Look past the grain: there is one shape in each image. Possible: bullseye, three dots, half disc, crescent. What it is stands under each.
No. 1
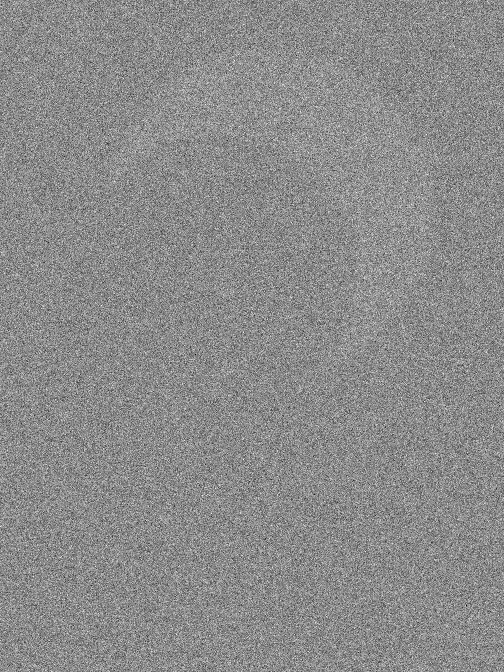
crescent
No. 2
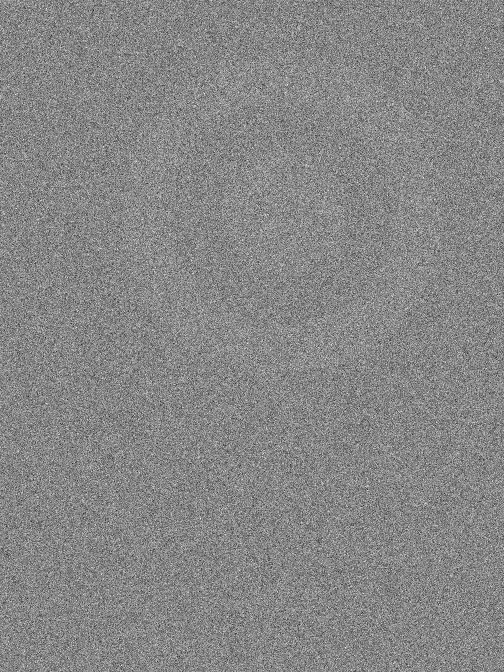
bullseye
